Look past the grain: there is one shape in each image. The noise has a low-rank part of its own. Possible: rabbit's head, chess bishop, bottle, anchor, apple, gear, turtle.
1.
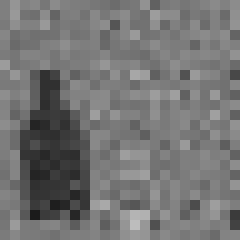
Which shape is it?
bottle
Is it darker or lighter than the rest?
darker
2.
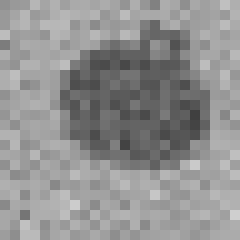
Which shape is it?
apple
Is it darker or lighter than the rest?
darker
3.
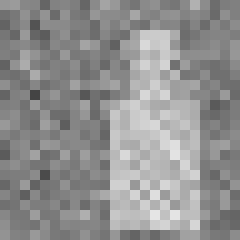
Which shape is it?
bottle
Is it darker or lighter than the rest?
lighter
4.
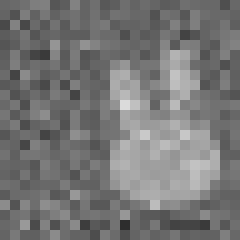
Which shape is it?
rabbit's head
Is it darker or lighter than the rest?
lighter
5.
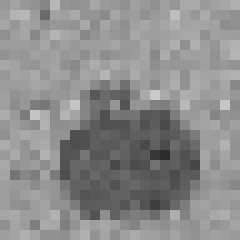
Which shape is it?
apple
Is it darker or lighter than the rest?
darker
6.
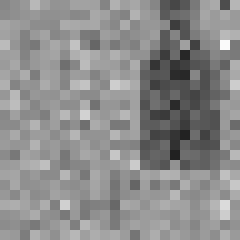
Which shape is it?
bottle
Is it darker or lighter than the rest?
darker
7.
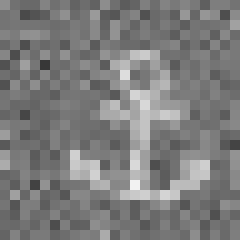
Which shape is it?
anchor
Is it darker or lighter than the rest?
lighter
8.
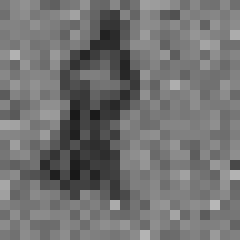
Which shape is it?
chess bishop
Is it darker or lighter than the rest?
darker
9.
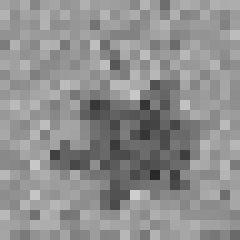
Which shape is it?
turtle
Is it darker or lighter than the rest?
darker
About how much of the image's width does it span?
two thirds
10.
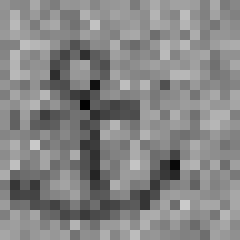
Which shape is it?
anchor
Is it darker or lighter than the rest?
darker
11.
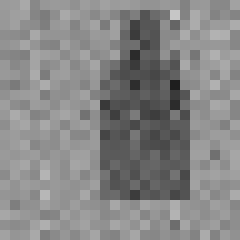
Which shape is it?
bottle
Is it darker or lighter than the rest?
darker
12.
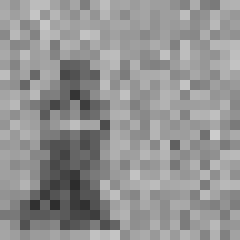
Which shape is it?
chess bishop
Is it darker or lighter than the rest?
darker
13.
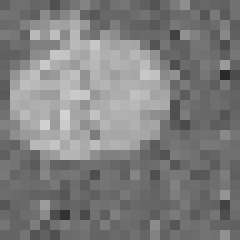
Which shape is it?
apple
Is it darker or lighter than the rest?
lighter
